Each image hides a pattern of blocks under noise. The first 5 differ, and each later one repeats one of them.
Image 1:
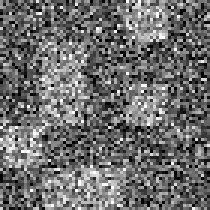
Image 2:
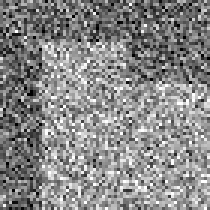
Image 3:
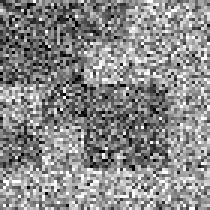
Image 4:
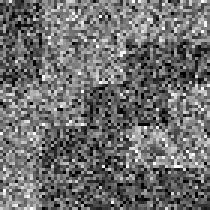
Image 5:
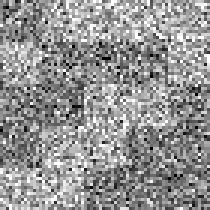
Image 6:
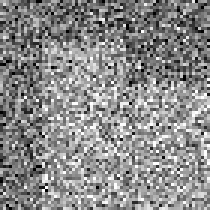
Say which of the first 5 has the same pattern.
2
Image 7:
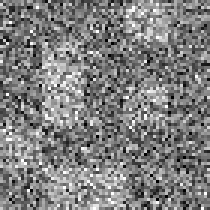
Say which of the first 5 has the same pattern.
1
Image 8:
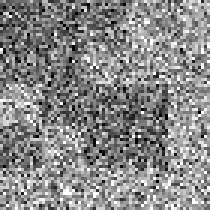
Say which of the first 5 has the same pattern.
3
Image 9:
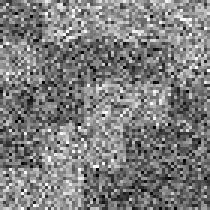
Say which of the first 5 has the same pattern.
5
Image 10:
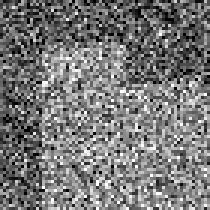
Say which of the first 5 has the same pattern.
2
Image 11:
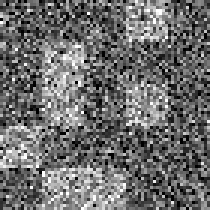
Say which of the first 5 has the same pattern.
1
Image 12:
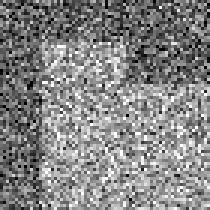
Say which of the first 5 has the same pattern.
2
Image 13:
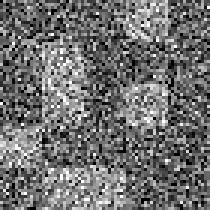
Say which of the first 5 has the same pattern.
1
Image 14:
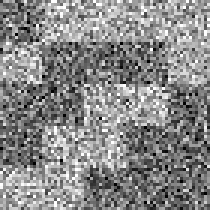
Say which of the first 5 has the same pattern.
5
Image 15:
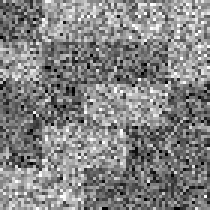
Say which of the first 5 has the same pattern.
5
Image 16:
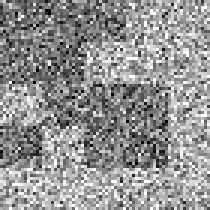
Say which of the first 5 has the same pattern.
3
